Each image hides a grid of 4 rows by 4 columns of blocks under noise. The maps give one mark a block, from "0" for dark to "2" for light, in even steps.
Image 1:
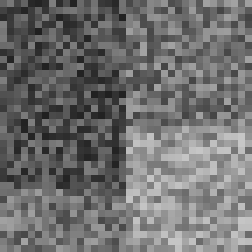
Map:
0011
0011
0022
1122
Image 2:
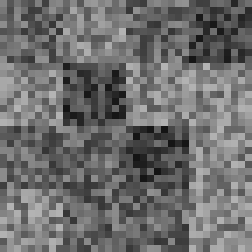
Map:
1210
2022
1102
2112
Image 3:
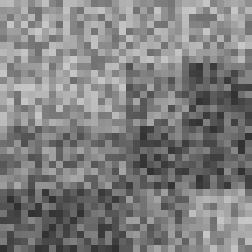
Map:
2222
2210
1100
0012
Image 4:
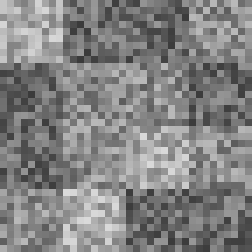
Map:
2001
0110
0121
1200
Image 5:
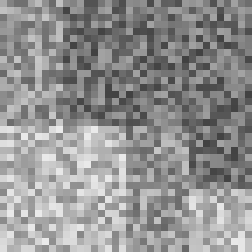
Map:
1000
1000
2210
2212
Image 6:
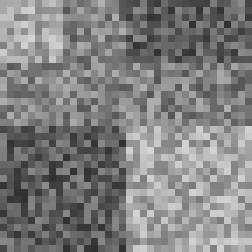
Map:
2100
1111
0022
0022
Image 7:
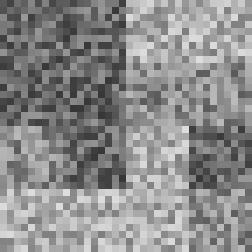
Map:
0022
0011
1020
2221
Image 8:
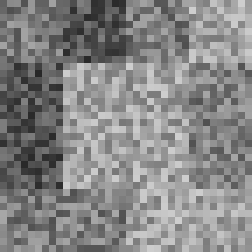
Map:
1012
0221
0221
1122
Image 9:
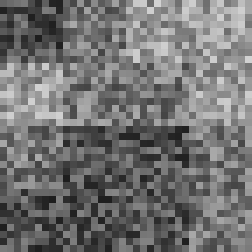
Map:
0122
2112
1001
0001
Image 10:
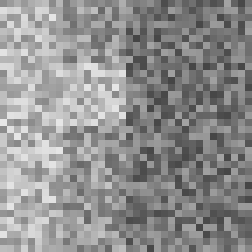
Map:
2100
2200
2100
2100
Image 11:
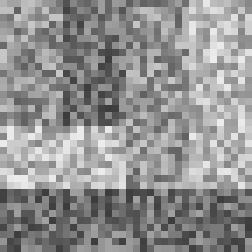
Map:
1012
1012
2212
0000
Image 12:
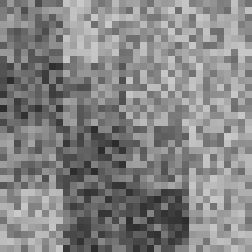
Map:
1222
0122
1012
2002
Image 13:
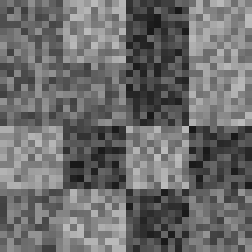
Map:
1202
1102
2020
1201
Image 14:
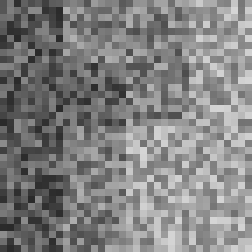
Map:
0112
0012
0122
0122
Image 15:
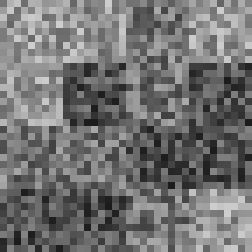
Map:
2212
2010
1100
0012
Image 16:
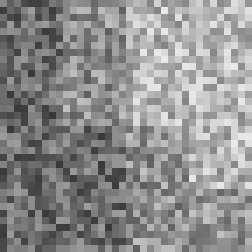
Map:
0122
0122
0012
0011
